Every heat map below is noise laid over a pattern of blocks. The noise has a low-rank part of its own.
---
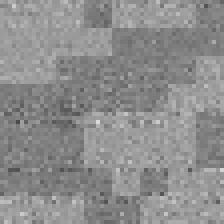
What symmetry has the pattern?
no symmetry
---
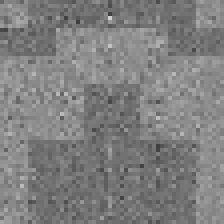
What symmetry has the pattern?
left and right mirror each other
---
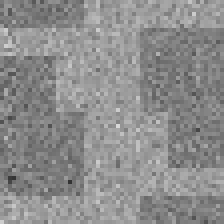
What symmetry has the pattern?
the same after a half turn
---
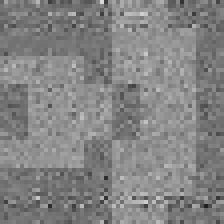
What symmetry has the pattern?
top and bottom mirror each other
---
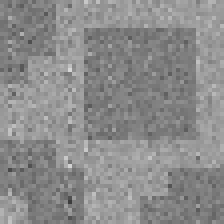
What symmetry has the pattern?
mirrored about the diagonal from the bottom left
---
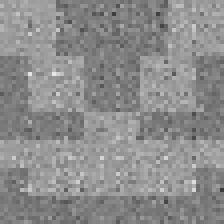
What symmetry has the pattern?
left and right mirror each other
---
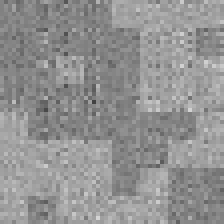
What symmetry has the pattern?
mirrored about the diagonal from the top left
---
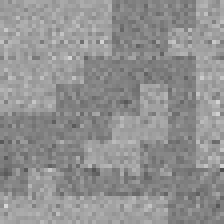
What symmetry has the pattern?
mirrored about the diagonal from the top left
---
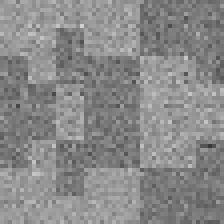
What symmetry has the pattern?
top and bottom mirror each other
